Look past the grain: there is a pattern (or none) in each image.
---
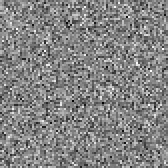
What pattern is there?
only noise
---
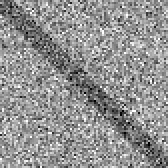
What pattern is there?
a diagonal band
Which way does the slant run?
top left to bottom right
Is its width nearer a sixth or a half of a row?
a sixth
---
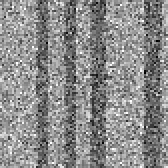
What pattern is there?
bands of columns
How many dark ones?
4
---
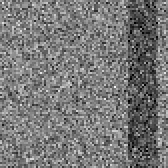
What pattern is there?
one band of columns
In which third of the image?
right
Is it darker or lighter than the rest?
darker
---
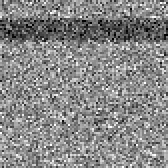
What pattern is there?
one band of rows
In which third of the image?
top
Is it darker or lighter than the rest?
darker
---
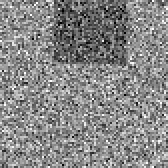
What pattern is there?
one block
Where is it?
top middle
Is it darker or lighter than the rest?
darker
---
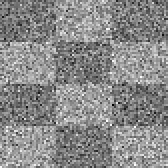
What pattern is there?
a checkerboard
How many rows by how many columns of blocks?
4 by 3
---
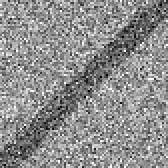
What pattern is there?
a diagonal band
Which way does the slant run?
bottom left to top right
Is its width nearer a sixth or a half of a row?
a sixth
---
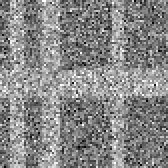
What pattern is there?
bands of rows crossing bands of columns
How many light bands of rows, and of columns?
1 and 3
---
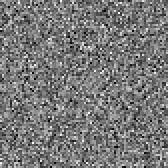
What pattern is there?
only noise
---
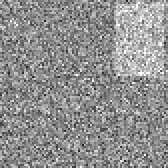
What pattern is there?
one block
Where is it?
top right
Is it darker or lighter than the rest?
lighter
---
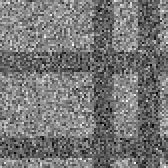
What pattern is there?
bands of rows crossing bands of columns
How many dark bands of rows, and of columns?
2 and 2
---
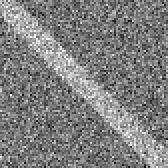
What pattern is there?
a diagonal band
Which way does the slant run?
top left to bottom right
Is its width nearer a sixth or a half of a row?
a sixth
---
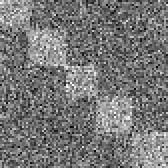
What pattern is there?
blocks along the diagonal
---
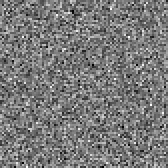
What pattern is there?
only noise
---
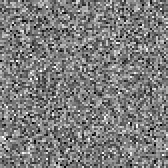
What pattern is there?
only noise
